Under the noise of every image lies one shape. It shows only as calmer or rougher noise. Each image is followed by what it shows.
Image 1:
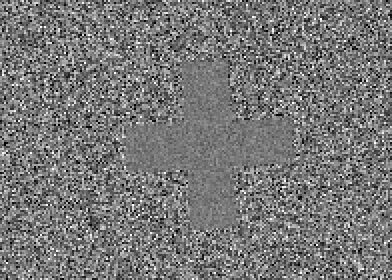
cross
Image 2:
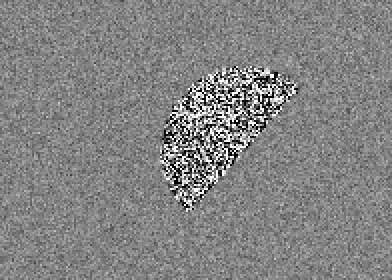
half disc
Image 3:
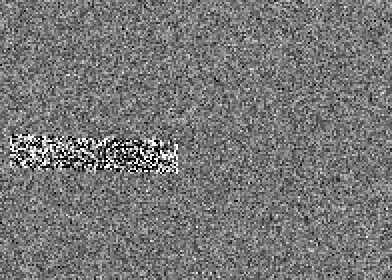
bar
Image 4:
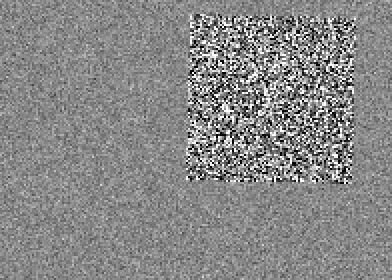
square
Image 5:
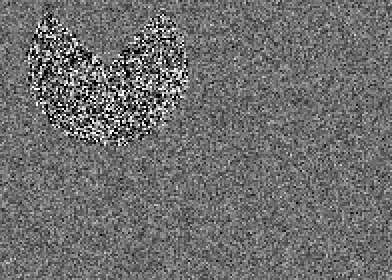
disc with a wedge cut out
